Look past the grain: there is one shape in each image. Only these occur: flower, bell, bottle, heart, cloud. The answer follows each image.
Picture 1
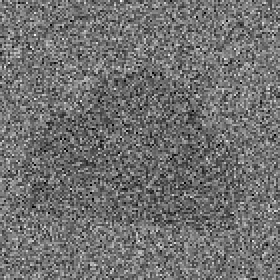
cloud
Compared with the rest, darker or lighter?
darker
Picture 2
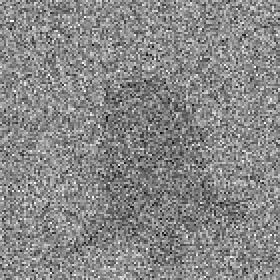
bell
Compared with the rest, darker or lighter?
darker
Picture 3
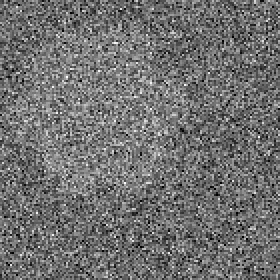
flower
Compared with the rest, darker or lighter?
lighter
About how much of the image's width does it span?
two thirds
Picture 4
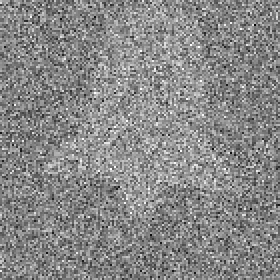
bell
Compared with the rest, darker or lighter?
lighter
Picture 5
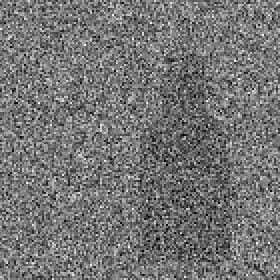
bottle
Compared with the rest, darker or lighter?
darker
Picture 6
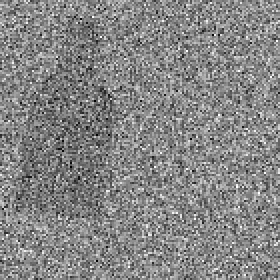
bottle
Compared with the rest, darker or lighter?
darker
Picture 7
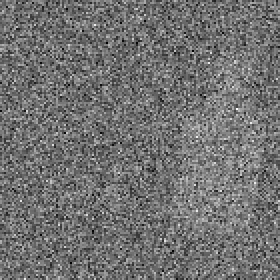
bottle
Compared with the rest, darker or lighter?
lighter
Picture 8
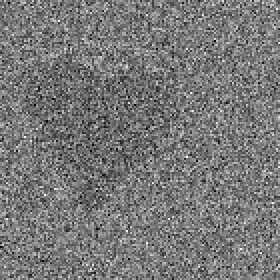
heart
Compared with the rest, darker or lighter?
darker
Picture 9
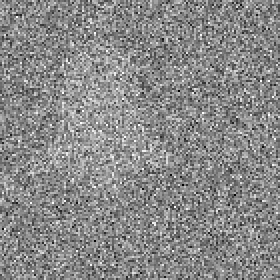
bell
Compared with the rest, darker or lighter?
lighter
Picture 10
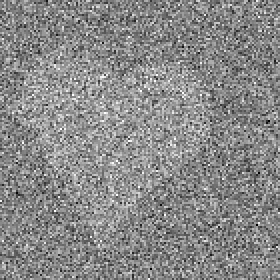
heart
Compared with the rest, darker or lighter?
lighter
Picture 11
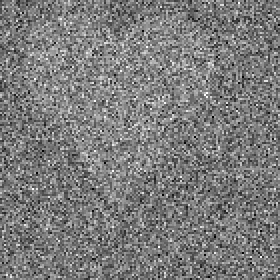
heart
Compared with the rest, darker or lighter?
lighter
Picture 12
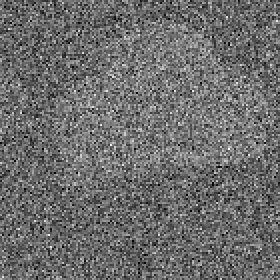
cloud
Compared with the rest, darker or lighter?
lighter
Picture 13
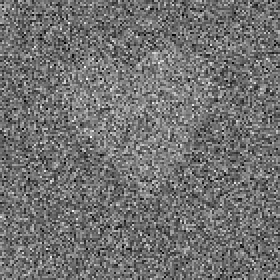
heart
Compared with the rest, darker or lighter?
lighter
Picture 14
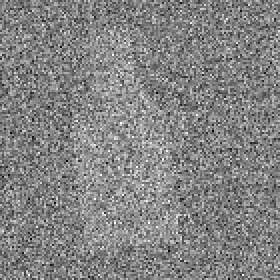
bottle
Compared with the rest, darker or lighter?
lighter
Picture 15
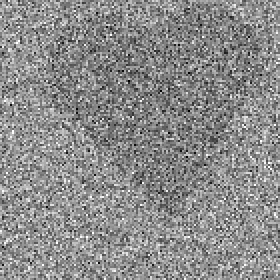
heart
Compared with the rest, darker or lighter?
darker
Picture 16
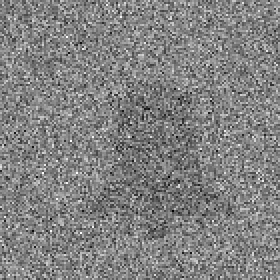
bell
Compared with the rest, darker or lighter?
darker
